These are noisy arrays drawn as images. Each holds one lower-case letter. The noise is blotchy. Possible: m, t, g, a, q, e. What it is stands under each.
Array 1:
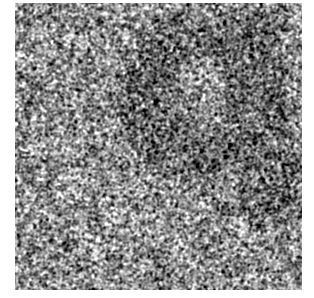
dark q
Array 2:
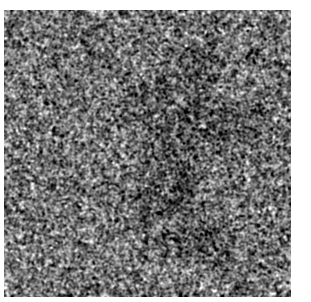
dark t
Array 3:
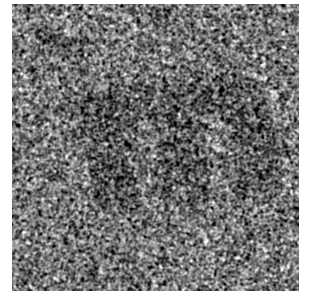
dark m
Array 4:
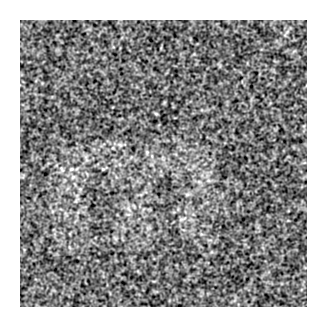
light m
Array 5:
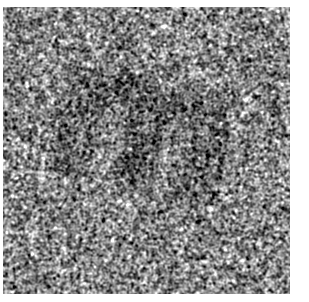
dark m
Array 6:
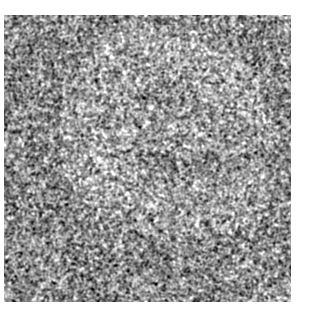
light e
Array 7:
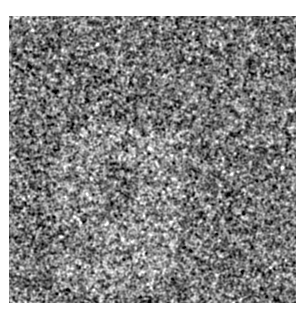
light g
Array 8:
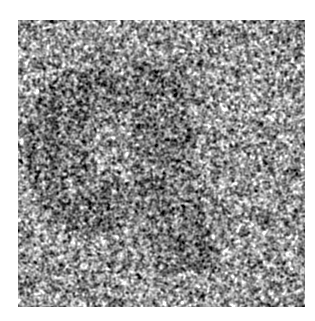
dark q
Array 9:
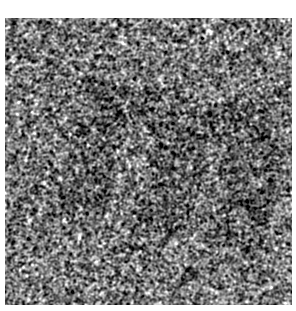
dark m
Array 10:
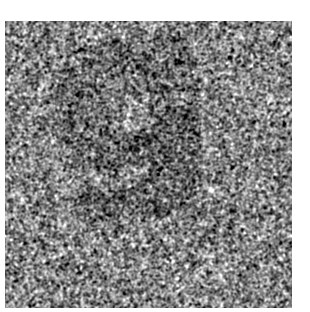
dark g
